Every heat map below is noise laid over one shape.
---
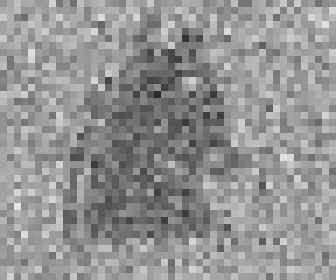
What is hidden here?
dark chess knight
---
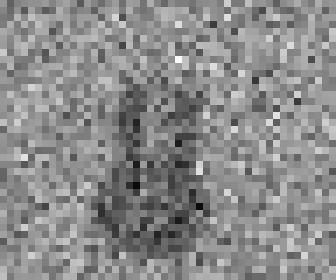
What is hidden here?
dark rabbit's head
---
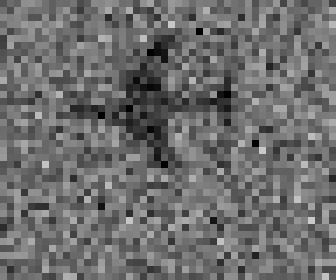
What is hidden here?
dark airplane
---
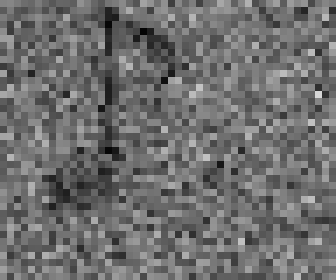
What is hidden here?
dark musical note
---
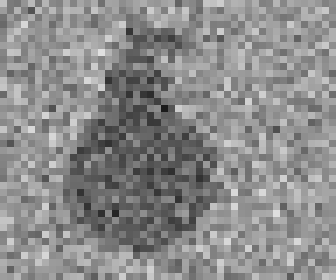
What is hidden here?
dark pear
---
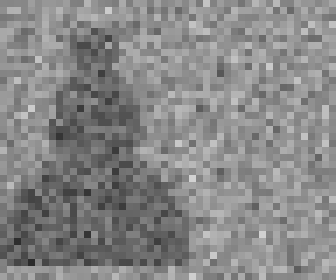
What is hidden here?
dark chess pawn
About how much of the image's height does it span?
nearly all
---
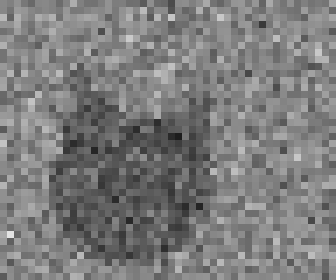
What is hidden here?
dark cat's head
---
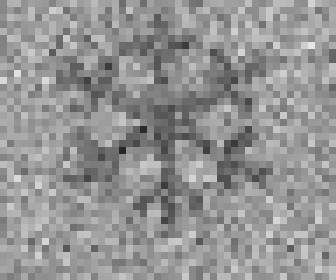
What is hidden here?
dark snowflake
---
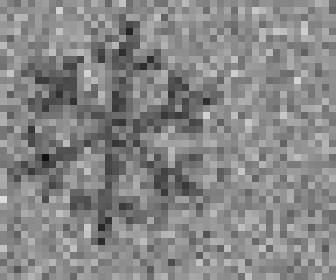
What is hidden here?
dark snowflake
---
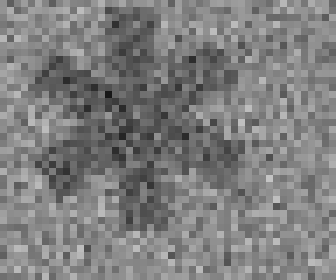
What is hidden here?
dark asterisk
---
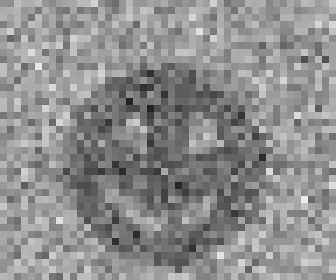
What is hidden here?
dark smiling face
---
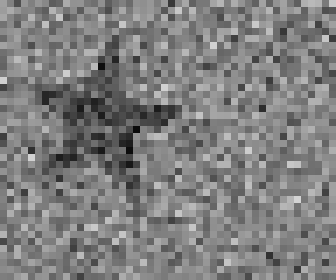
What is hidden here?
dark star
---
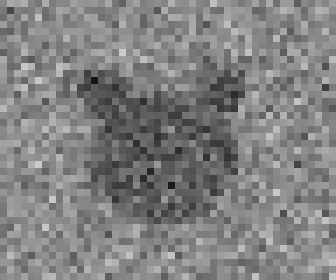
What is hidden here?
dark bear's head
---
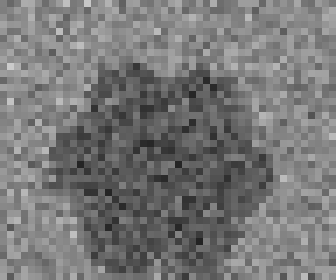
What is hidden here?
dark flower
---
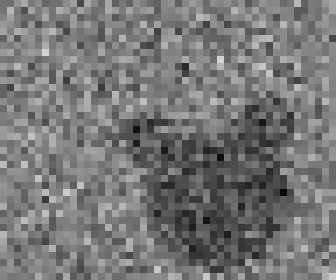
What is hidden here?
dark bear's head
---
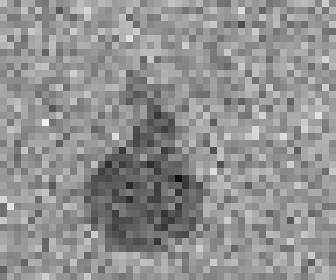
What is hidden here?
dark pear
